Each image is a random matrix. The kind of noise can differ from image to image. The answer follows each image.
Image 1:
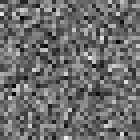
independent entries
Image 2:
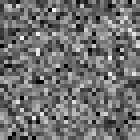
independent entries
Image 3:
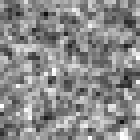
blotchy
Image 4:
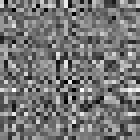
low rank plus noise
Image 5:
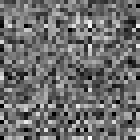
low rank plus noise
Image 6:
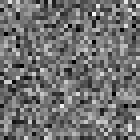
independent entries
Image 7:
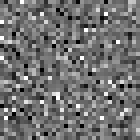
heavy tails
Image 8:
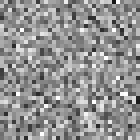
independent entries
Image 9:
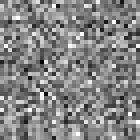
low rank plus noise
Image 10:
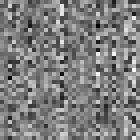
columns of uneven size
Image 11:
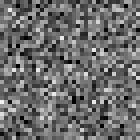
independent entries
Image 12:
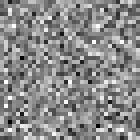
independent entries
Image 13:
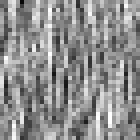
streaked along the columns
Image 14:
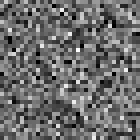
independent entries
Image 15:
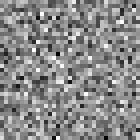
independent entries
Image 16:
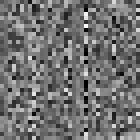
columns of uneven size
